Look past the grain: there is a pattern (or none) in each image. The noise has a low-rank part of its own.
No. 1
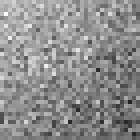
a smooth slope
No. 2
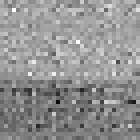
a sharp edge
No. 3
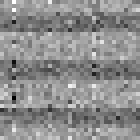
horizontal stripes
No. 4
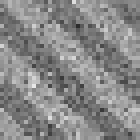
diagonal stripes
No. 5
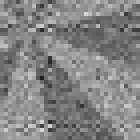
spokes from one point
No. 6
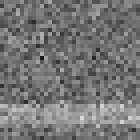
one horizontal stripe
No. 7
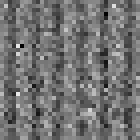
vertical stripes
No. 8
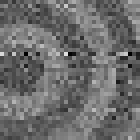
rings round one point
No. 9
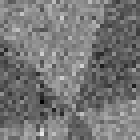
spokes from one point
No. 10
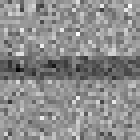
one horizontal stripe
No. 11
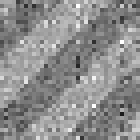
diagonal stripes
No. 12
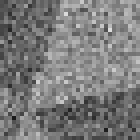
spokes from one point
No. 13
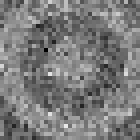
rings round one point
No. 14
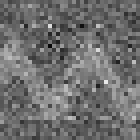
a wavy band
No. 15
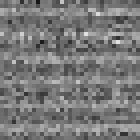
horizontal stripes
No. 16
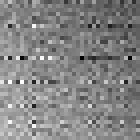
a smooth slope
